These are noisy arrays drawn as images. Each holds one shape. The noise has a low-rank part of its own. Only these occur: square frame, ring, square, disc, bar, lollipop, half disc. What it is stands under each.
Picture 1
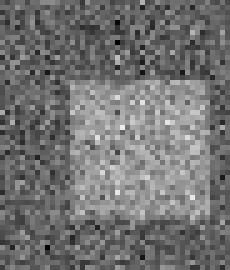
square
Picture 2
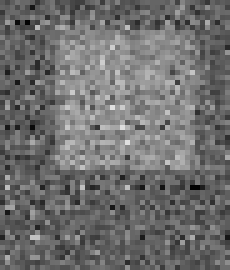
square
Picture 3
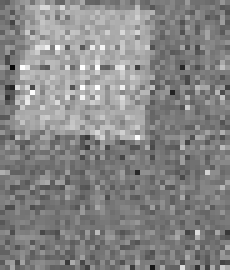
square
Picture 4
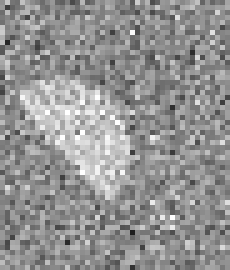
half disc
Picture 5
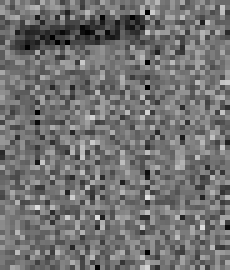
bar
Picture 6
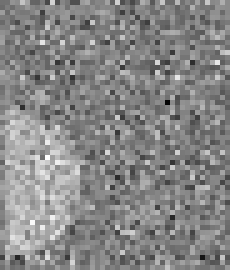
half disc
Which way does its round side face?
right
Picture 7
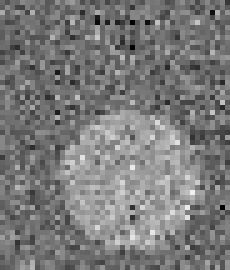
disc
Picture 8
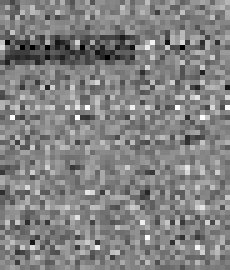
bar
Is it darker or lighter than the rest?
darker
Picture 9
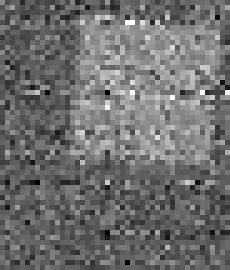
square
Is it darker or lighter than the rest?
lighter
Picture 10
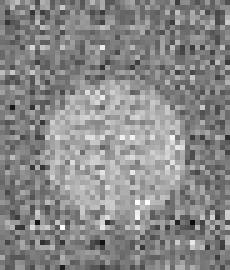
disc
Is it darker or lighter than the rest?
lighter
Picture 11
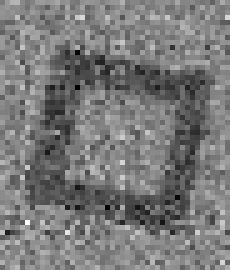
square frame
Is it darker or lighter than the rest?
darker
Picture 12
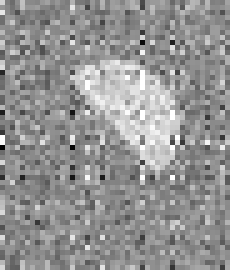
half disc
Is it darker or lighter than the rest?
lighter
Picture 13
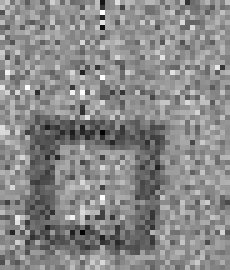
square frame
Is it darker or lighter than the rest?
darker
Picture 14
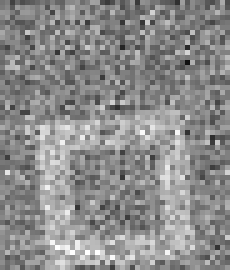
square frame
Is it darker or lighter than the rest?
lighter
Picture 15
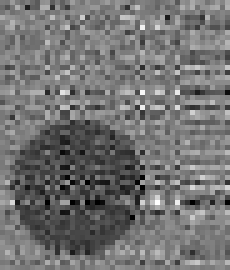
disc
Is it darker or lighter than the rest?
darker
